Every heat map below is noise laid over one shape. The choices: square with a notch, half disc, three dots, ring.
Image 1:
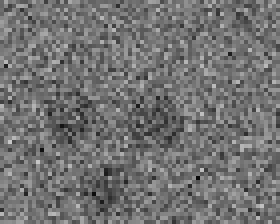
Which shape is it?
three dots
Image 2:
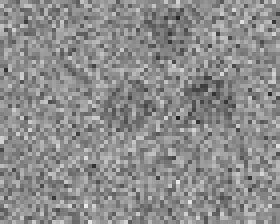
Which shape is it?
three dots
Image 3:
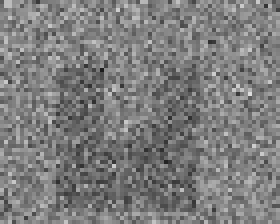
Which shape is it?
square with a notch
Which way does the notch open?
up
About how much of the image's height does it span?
two thirds
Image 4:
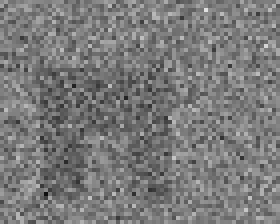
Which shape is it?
square with a notch
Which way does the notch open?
down
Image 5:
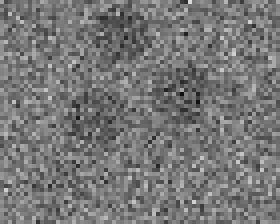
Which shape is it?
three dots
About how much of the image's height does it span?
two thirds
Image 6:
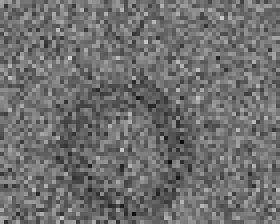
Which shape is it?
ring
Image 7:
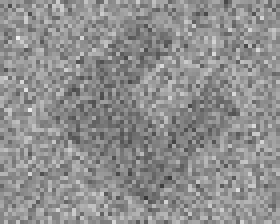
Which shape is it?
square with a notch
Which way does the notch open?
up and right
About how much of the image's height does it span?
nearly all
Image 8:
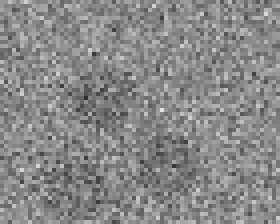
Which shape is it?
three dots
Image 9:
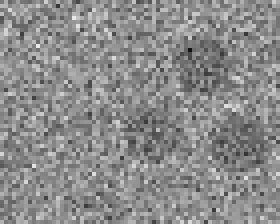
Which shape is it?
three dots
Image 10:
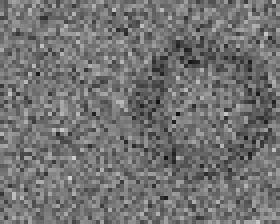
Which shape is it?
ring
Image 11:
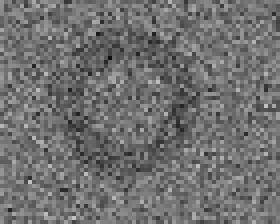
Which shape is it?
ring
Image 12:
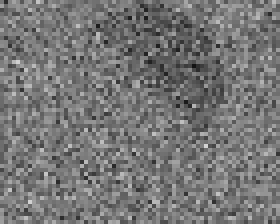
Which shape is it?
half disc
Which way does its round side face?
up and right
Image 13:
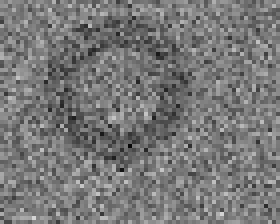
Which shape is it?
ring
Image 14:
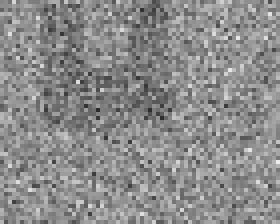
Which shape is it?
square with a notch
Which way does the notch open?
up
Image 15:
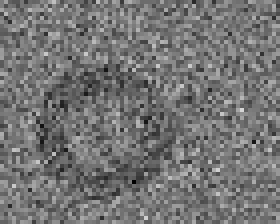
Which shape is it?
ring
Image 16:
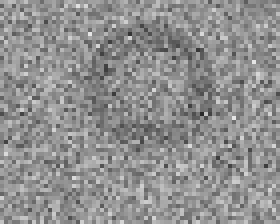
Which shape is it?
ring
